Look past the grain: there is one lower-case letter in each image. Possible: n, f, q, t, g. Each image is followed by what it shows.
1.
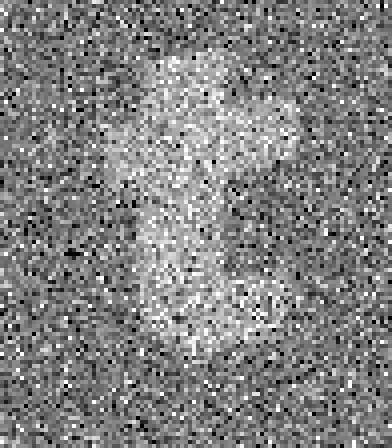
t
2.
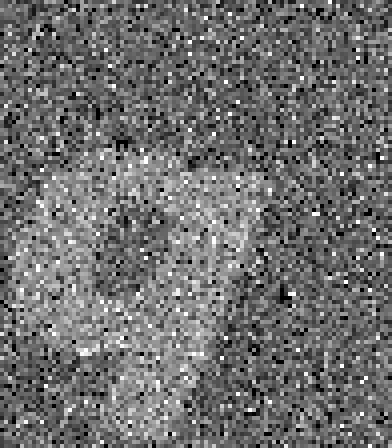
q
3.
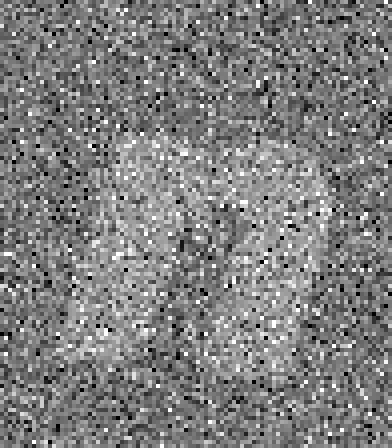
n
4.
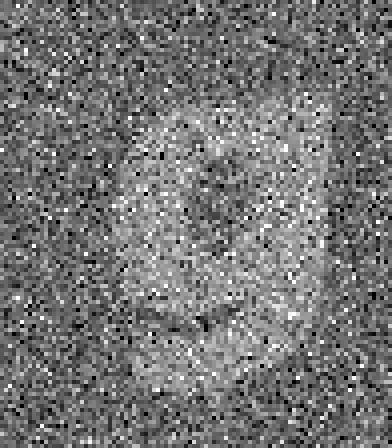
g
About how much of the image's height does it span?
two thirds
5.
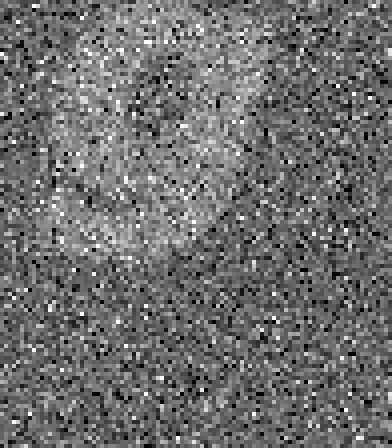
g
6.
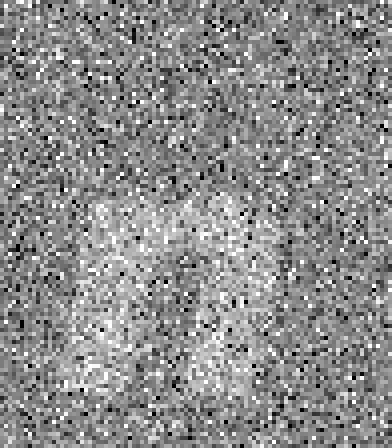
n
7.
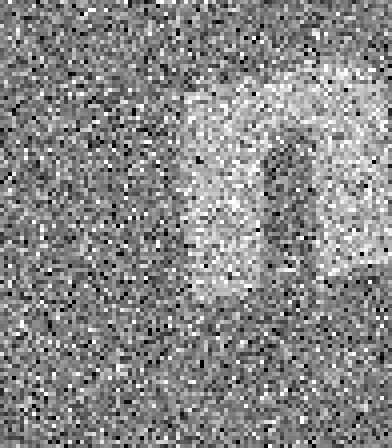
n
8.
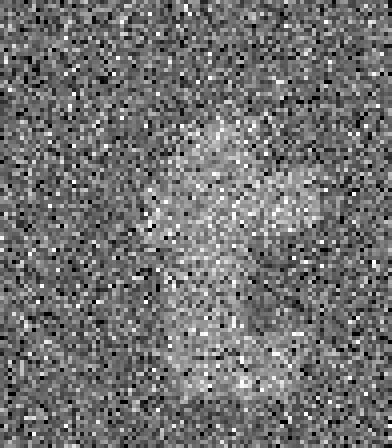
t
